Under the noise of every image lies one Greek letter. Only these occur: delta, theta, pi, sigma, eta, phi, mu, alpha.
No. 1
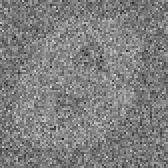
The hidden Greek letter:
theta
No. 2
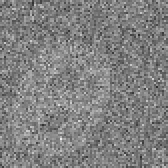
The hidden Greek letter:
theta
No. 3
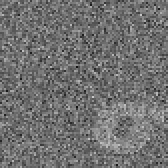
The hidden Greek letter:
sigma
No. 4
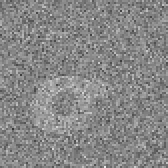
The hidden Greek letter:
sigma
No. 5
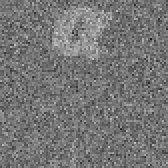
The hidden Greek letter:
alpha
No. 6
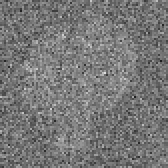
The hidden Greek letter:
phi
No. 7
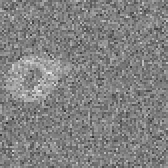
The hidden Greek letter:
sigma
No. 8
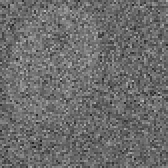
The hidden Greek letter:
theta
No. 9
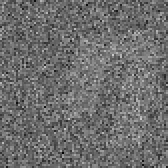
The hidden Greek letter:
eta
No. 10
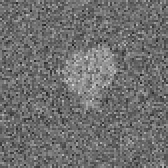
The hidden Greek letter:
phi
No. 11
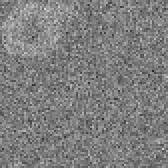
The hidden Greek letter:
sigma
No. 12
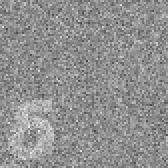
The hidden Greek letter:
delta
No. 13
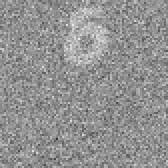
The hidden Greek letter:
delta
